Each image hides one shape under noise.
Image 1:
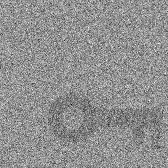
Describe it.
dark key
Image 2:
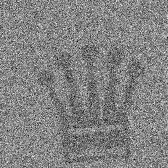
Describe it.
dark chess queen
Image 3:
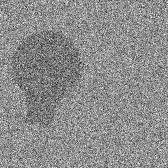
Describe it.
dark light bulb
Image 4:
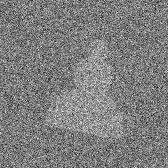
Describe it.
light chess pawn
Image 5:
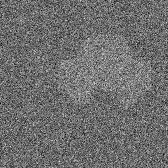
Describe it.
light car
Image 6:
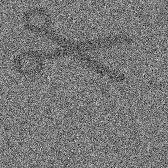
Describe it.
dark pair of scissors
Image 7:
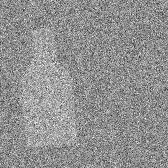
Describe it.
light bottle
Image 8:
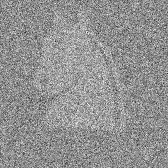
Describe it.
light chess knight
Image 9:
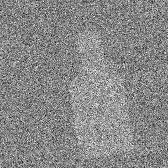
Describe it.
light bottle
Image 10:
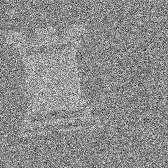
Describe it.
light chess rook
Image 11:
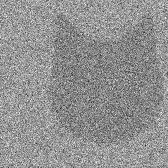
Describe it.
dark cat's head
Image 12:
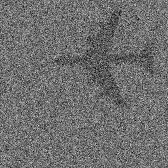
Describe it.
dark airplane
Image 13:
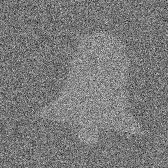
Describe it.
light bell
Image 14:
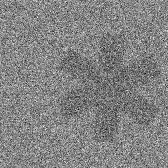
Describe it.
dark asterisk
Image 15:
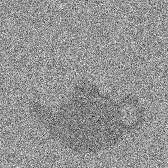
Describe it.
dark teapot
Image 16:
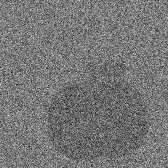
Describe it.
dark apple
